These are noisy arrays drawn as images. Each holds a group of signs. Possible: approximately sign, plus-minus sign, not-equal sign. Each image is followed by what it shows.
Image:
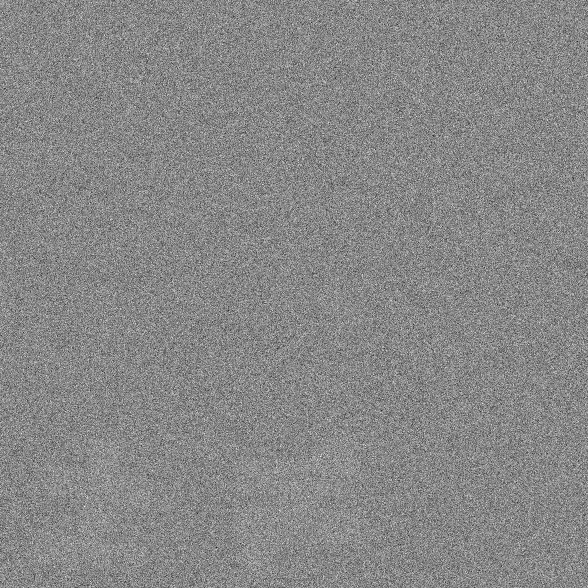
bottom left: light plus-minus sign; bottom middle: light not-equal sign
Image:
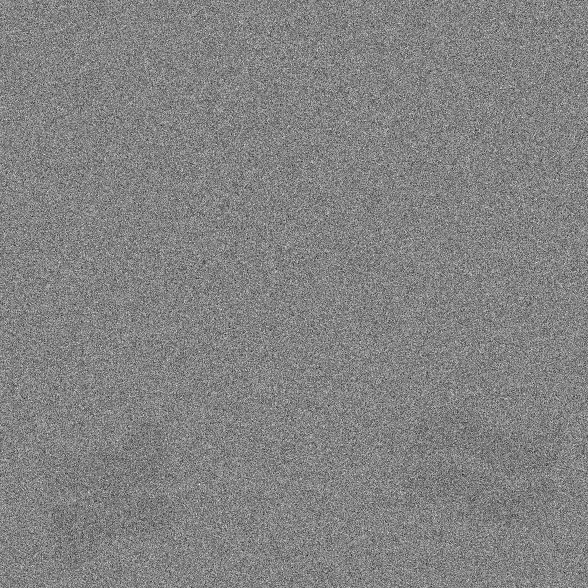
bottom left: dark not-equal sign; bottom right: dark approximately sign
